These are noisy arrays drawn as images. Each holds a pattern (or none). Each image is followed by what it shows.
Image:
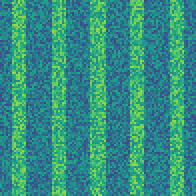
vertical stripes
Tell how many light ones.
5
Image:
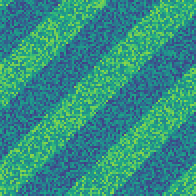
diagonal stripes
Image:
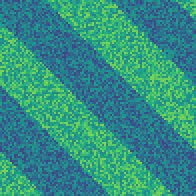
diagonal stripes
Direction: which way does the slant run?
top left to bottom right
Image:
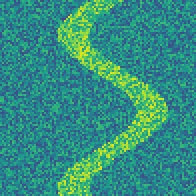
a wavy band
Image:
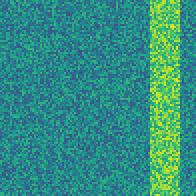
one vertical stripe
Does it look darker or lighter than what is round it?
lighter
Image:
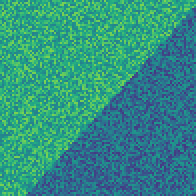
a sharp edge
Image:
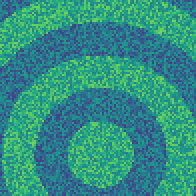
rings round one point
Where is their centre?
bottom middle
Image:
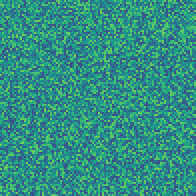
only noise
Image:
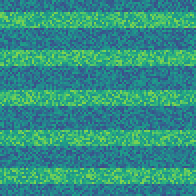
horizontal stripes
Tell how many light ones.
5
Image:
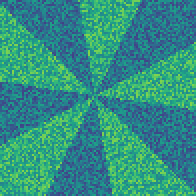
spokes from one point
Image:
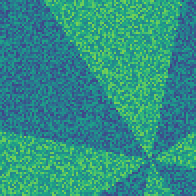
spokes from one point
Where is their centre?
bottom right
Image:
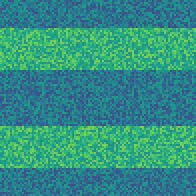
horizontal stripes
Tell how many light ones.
2
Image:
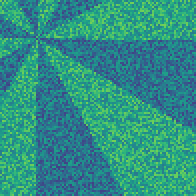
spokes from one point
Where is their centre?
top left
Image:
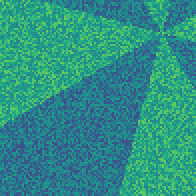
spokes from one point
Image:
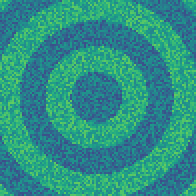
rings round one point
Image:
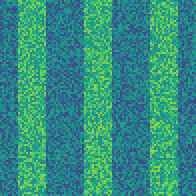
vertical stripes
